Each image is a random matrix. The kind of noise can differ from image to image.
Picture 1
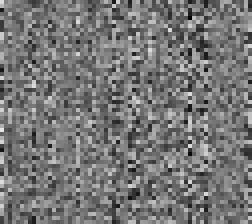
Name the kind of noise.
columns of uneven size
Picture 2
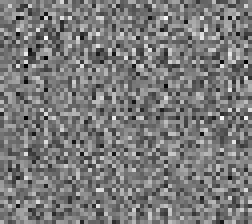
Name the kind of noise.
low rank plus noise
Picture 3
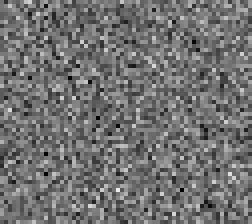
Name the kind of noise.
independent entries
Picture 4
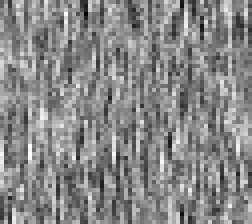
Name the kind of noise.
streaked along the columns
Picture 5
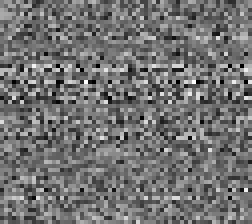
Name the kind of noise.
rows of uneven size
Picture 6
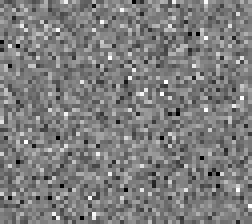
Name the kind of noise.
heavy tails
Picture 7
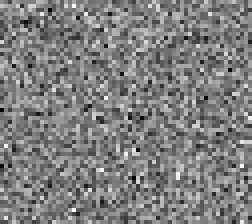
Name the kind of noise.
independent entries
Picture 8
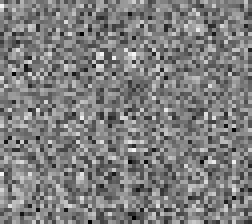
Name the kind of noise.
low rank plus noise
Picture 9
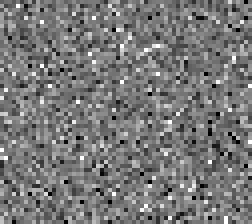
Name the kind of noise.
heavy tails
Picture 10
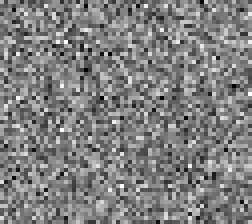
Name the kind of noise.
independent entries
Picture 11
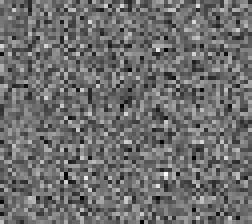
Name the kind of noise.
low rank plus noise
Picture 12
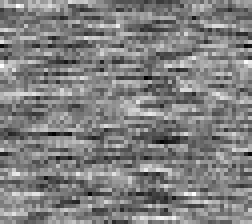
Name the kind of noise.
streaked along the rows
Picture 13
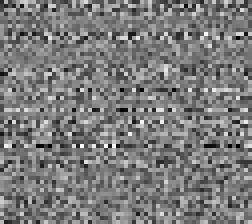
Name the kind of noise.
rows of uneven size
